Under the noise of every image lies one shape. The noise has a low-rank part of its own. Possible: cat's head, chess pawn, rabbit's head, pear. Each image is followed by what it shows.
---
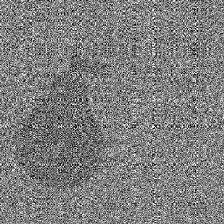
pear
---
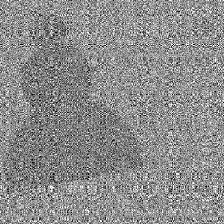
chess pawn
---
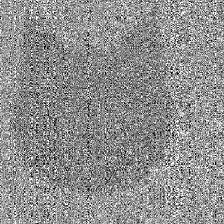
cat's head
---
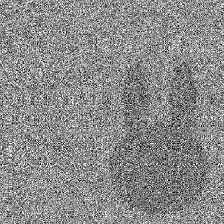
rabbit's head
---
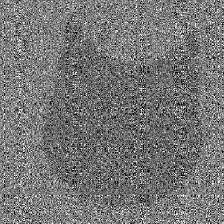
cat's head
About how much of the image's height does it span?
nearly all
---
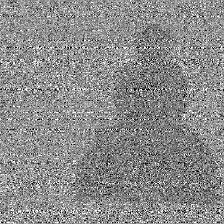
chess pawn
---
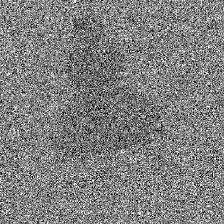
chess pawn
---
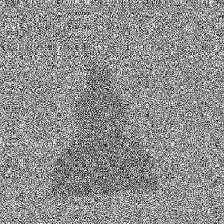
chess pawn
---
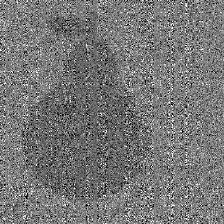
pear
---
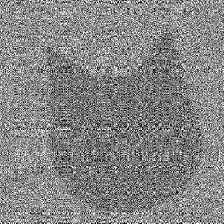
cat's head
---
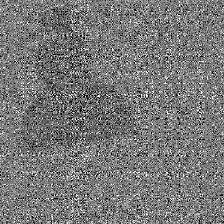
chess pawn
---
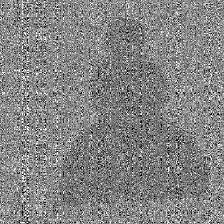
chess pawn
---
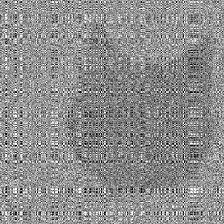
cat's head
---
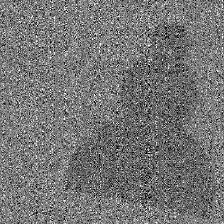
chess pawn
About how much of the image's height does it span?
nearly all
